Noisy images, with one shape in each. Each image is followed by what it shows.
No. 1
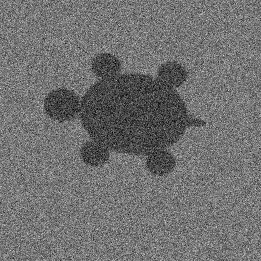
turtle
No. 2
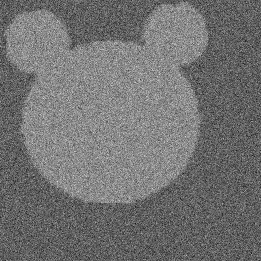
bear's head
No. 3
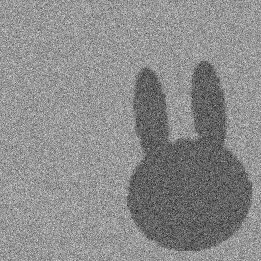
rabbit's head
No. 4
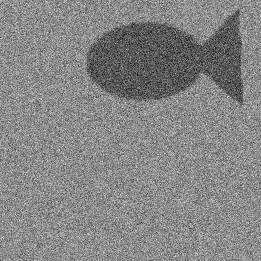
fish
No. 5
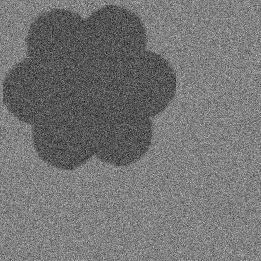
flower
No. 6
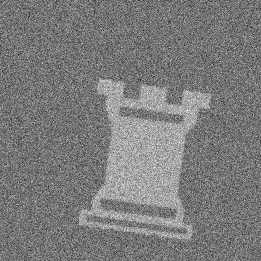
chess rook
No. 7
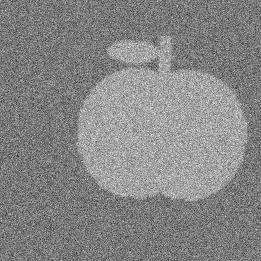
apple
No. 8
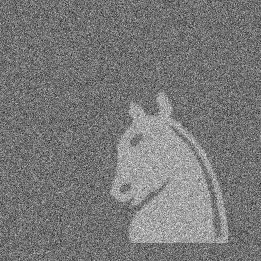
chess knight
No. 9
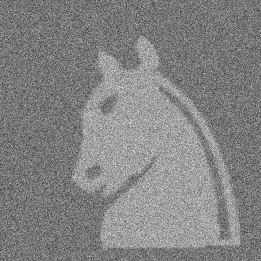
chess knight
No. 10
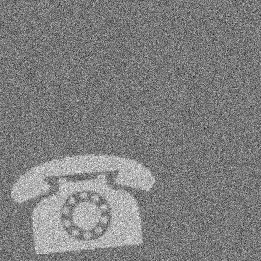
telephone
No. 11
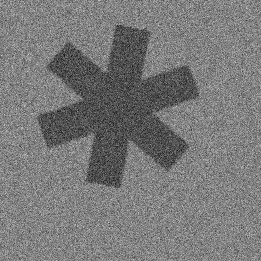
asterisk
